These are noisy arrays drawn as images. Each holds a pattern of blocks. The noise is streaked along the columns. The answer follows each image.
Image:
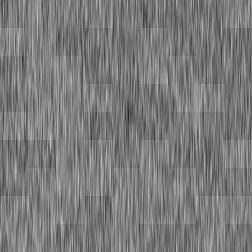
mirrored about the diagonal from the bottom left
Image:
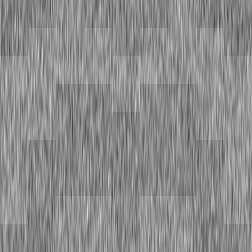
left and right mirror each other
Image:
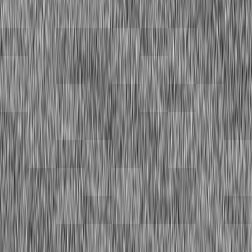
the same after a half turn
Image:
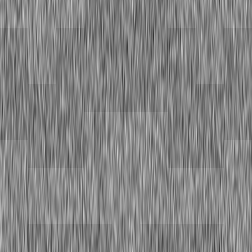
left and right mirror each other
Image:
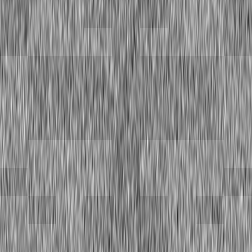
left and right mirror each other
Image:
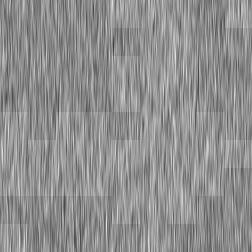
mirrored about the diagonal from the top left
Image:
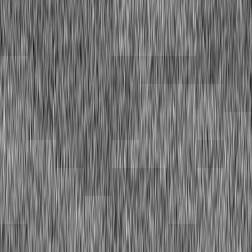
no symmetry
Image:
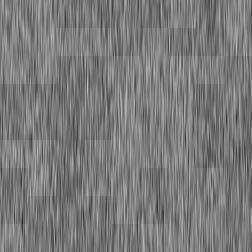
no symmetry
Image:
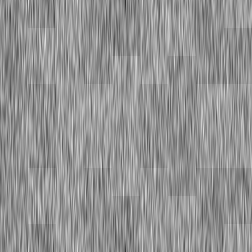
top and bottom mirror each other
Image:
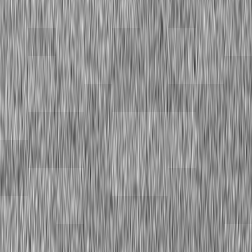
mirrored about the diagonal from the top left
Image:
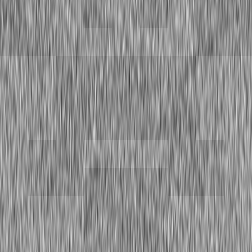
left and right mirror each other
